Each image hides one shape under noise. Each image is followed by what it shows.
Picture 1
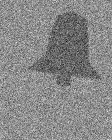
bell
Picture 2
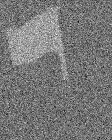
flag
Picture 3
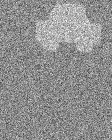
car
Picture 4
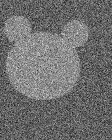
bear's head
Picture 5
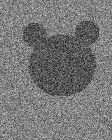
bear's head
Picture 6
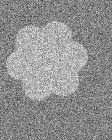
flower
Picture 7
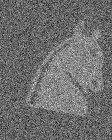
chess knight
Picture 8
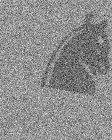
chess knight
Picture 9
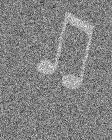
pair of musical notes
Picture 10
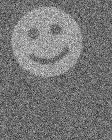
smiling face
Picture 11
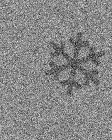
snowflake
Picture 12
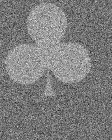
club
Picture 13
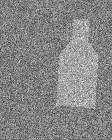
bottle
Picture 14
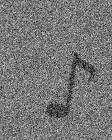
musical note
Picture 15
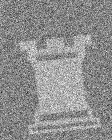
chess rook
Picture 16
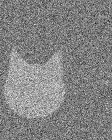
cat's head
